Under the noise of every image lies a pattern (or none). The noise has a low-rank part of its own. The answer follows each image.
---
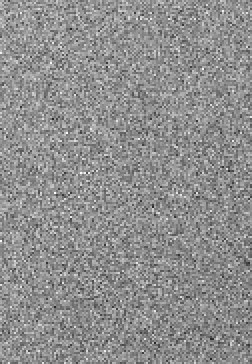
a smooth slope
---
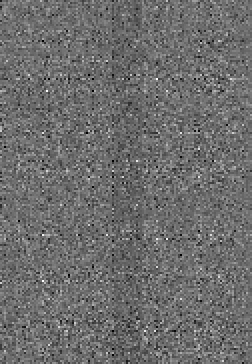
one vertical stripe
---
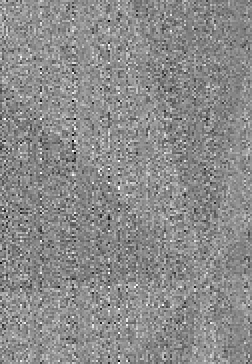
spokes from one point
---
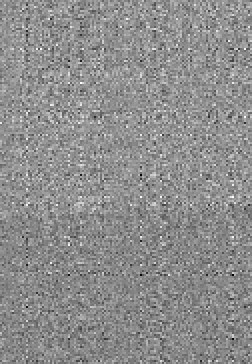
a sharp edge
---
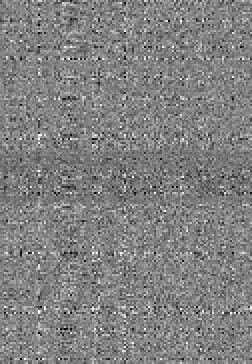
one horizontal stripe
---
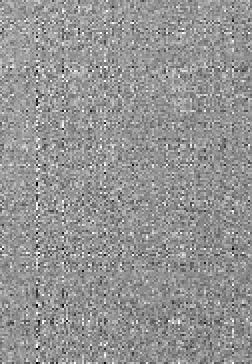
a smooth slope
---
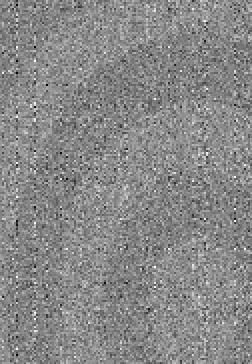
rings round one point
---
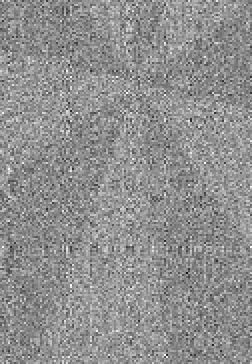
spokes from one point
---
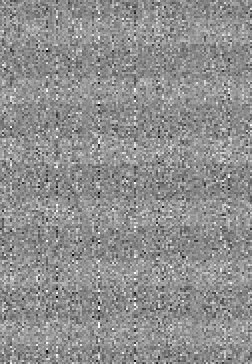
horizontal stripes
